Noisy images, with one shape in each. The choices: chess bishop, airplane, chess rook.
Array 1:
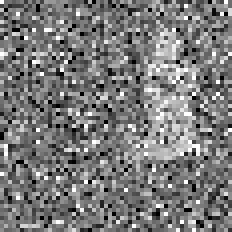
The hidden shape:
chess bishop
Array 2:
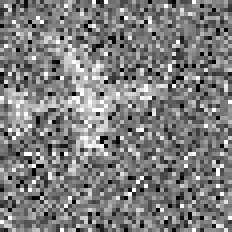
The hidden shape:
airplane
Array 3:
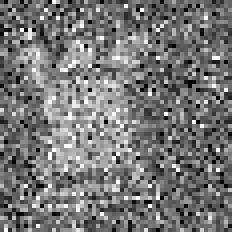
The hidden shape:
chess rook
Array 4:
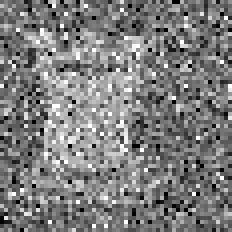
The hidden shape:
chess rook
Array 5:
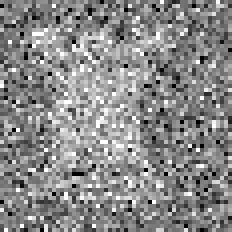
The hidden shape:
chess rook
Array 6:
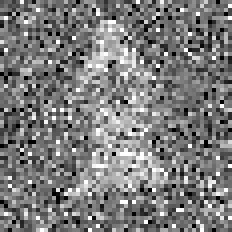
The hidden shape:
chess bishop
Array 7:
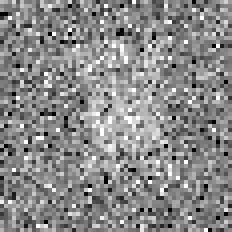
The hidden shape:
chess rook
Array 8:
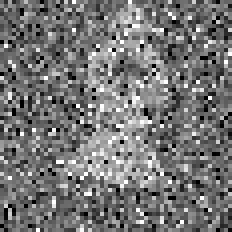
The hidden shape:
chess bishop
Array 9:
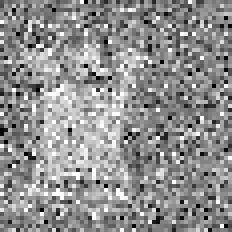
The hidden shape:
chess rook
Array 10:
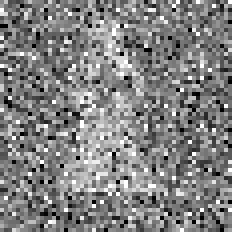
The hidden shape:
chess bishop
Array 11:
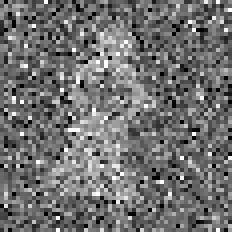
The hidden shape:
chess bishop
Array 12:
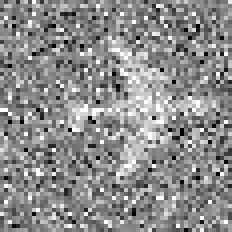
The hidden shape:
airplane
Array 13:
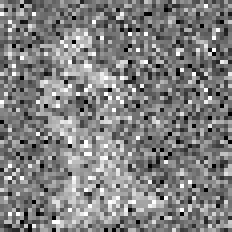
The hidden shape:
chess bishop
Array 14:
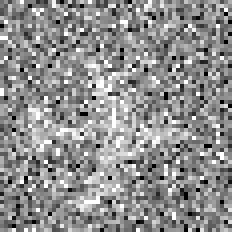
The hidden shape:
airplane
